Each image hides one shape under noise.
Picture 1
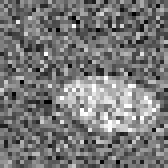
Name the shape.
ellipse
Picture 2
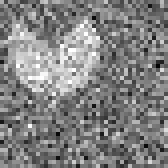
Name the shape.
disc with a wedge cut out
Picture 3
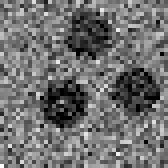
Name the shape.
three dots
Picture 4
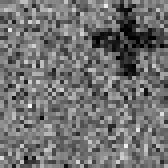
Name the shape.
cross
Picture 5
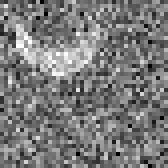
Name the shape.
crescent
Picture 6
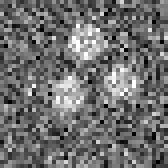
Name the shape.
three dots
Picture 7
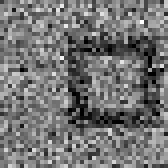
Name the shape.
square frame
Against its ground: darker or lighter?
darker
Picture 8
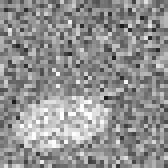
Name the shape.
ellipse
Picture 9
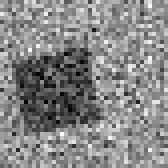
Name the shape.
square
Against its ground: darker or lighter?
darker
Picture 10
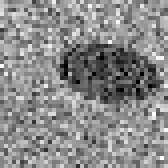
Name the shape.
ellipse
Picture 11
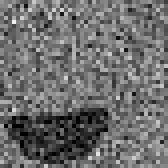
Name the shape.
half disc
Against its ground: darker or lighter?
darker
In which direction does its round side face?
down
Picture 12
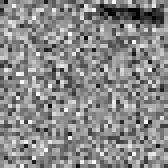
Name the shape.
bar
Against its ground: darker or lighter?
darker
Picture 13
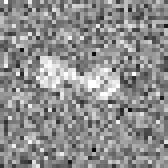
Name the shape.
dumbbell
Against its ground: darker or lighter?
lighter
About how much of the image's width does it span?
half
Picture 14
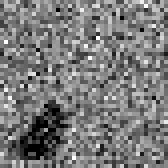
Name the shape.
half disc
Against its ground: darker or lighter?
darker
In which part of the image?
bottom left
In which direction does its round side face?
down and right
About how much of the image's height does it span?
a third
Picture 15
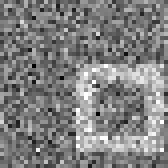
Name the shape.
square frame
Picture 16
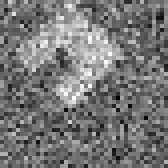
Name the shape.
square with a notch
